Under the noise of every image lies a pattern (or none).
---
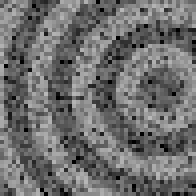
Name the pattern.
rings round one point
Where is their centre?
middle right
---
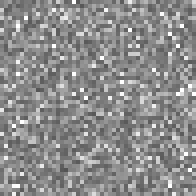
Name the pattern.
only noise
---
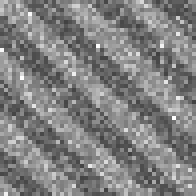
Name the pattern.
diagonal stripes
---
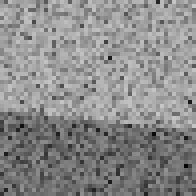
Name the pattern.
a sharp edge
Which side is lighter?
top
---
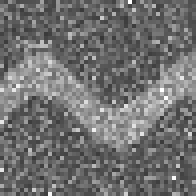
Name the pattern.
a wavy band
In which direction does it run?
left to right
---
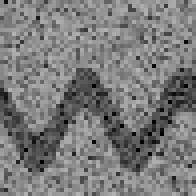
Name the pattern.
a wavy band
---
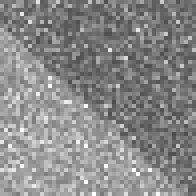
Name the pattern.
a sharp edge
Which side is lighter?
bottom left
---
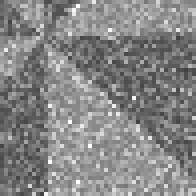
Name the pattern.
spokes from one point
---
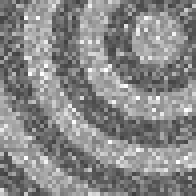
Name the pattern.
rings round one point
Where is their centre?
top right
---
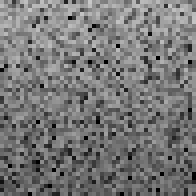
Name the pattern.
a smooth slope
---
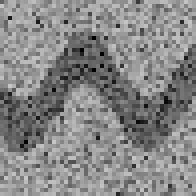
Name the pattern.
a wavy band
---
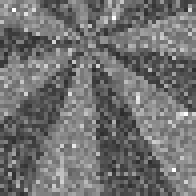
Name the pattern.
spokes from one point
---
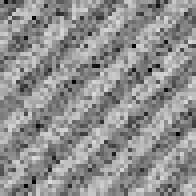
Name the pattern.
diagonal stripes
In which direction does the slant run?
bottom left to top right
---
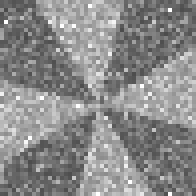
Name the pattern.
spokes from one point
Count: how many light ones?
4
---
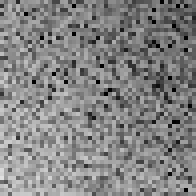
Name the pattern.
a smooth slope
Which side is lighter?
bottom left
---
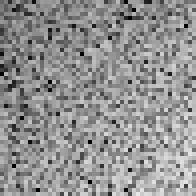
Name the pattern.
a smooth slope
